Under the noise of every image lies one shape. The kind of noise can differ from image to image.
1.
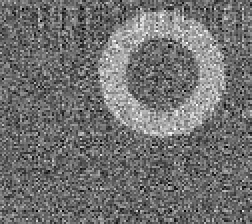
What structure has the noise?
low rank plus noise
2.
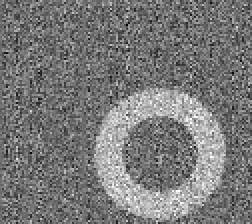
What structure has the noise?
columns of uneven size
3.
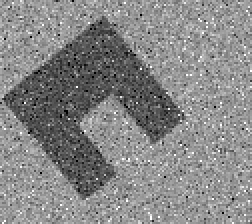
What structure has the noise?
heavy tails
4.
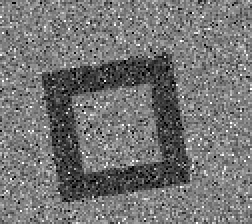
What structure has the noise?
heavy tails
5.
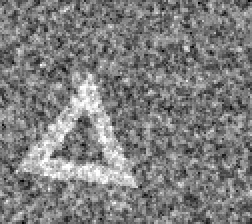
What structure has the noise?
blotchy
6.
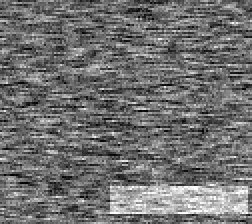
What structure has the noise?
streaked along the rows
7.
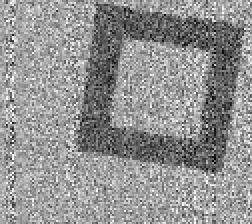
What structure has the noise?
columns of uneven size
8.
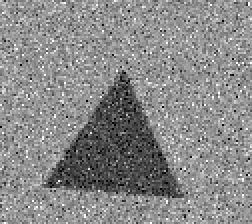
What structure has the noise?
heavy tails
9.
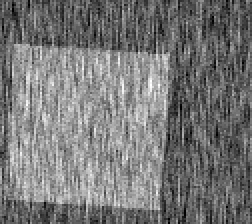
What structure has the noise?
streaked along the columns
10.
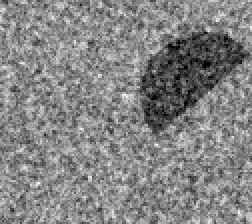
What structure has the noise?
blotchy
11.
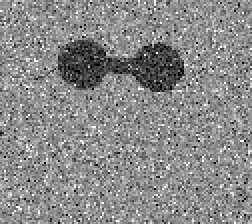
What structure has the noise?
heavy tails
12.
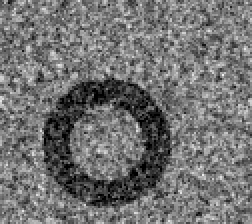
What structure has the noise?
blotchy
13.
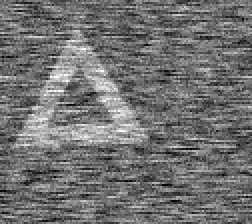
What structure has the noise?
streaked along the rows
